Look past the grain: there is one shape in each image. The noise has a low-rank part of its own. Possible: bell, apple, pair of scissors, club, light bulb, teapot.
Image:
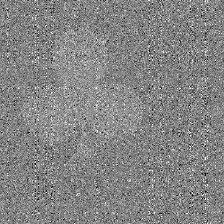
club
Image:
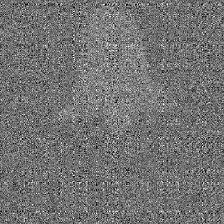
bell
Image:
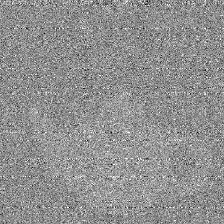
teapot
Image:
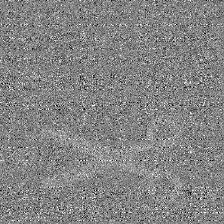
pair of scissors
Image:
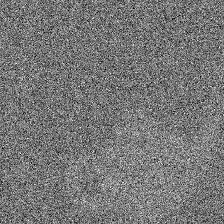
teapot
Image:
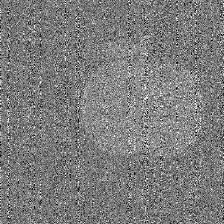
apple
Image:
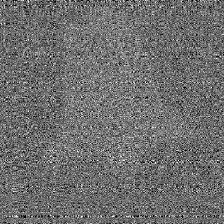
bell
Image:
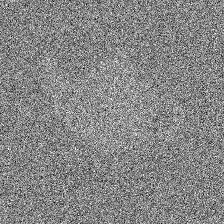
teapot
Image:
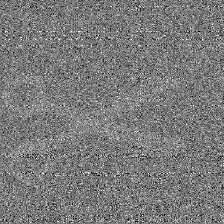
pair of scissors
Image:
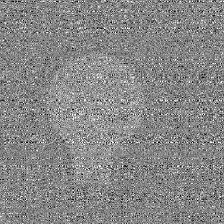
light bulb
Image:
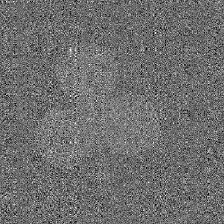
club
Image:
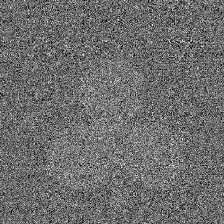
club
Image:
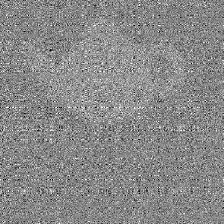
teapot
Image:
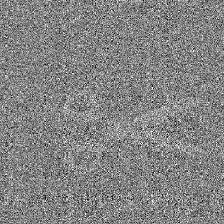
pair of scissors
